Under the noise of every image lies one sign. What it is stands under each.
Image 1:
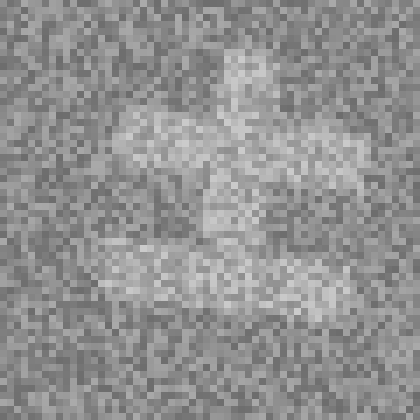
light plus-minus sign
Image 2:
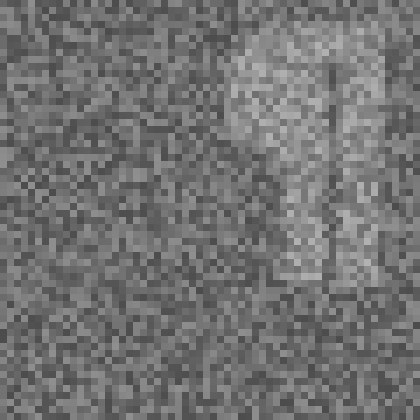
light pilcrow
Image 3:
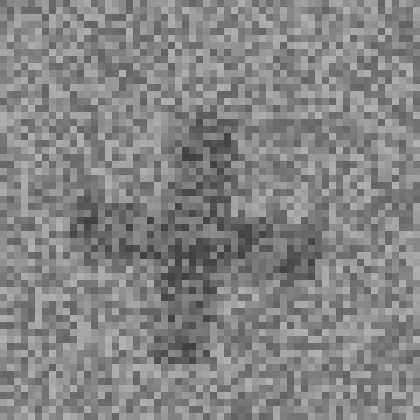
dark plus sign
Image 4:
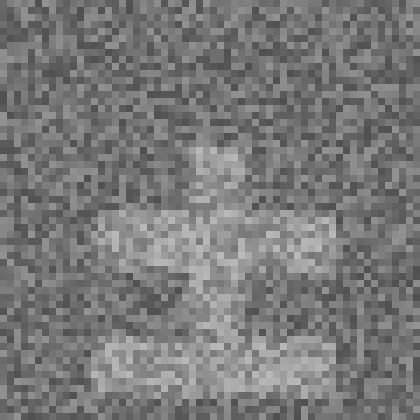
light plus-minus sign
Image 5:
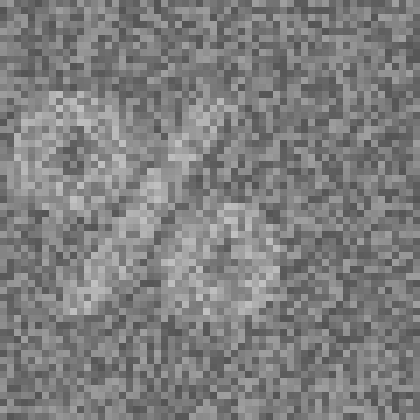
light percent sign
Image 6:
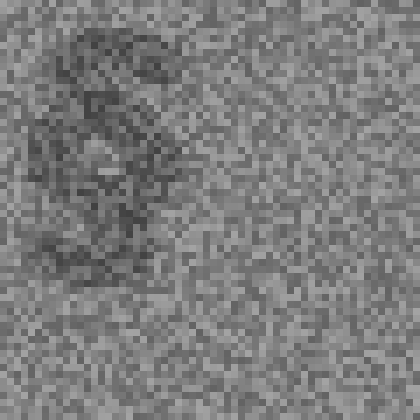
dark section sign
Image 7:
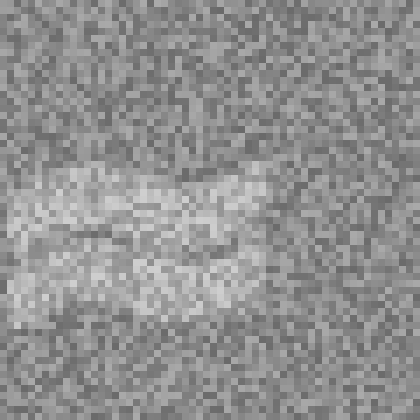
light approximately sign
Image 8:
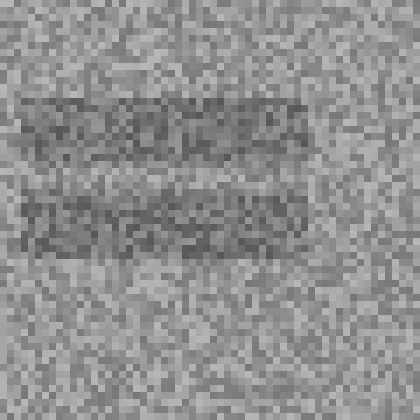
dark equals sign
